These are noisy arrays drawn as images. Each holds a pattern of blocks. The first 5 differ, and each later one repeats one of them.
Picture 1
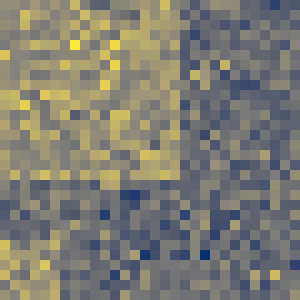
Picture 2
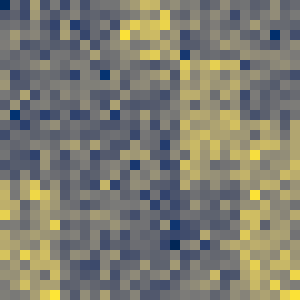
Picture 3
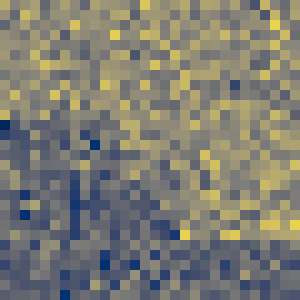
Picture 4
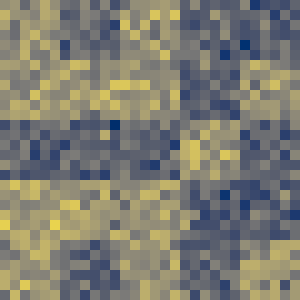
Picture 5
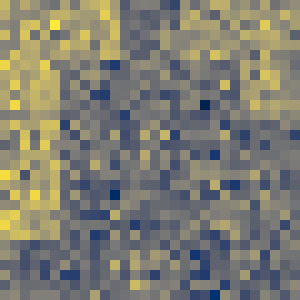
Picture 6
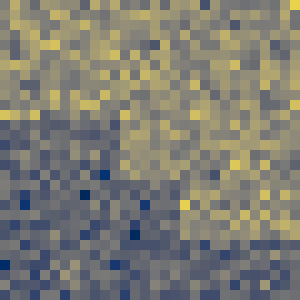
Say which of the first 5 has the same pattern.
3
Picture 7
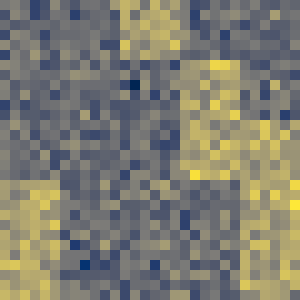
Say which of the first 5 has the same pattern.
2
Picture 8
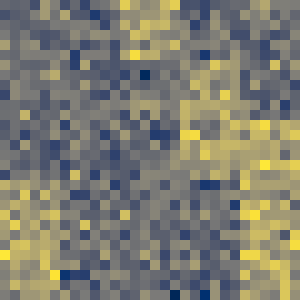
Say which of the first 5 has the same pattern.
2
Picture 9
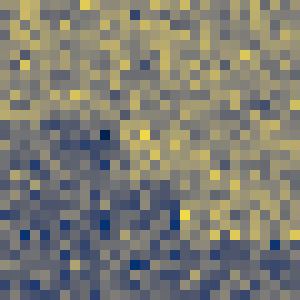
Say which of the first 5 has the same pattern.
3
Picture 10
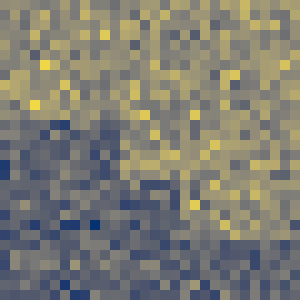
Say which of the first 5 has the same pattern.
3
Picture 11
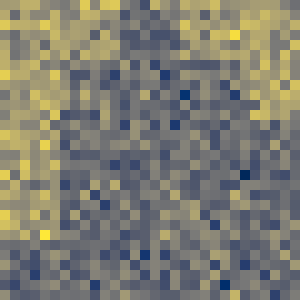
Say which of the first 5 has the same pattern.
5
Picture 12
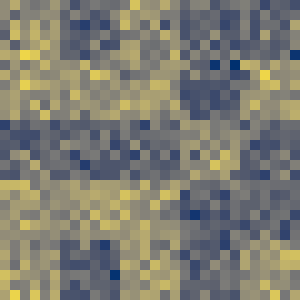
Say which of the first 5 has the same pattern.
4
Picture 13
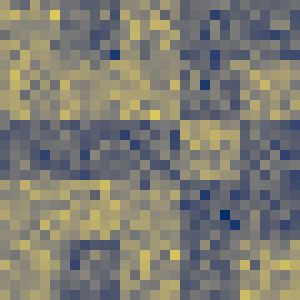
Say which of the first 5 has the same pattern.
4
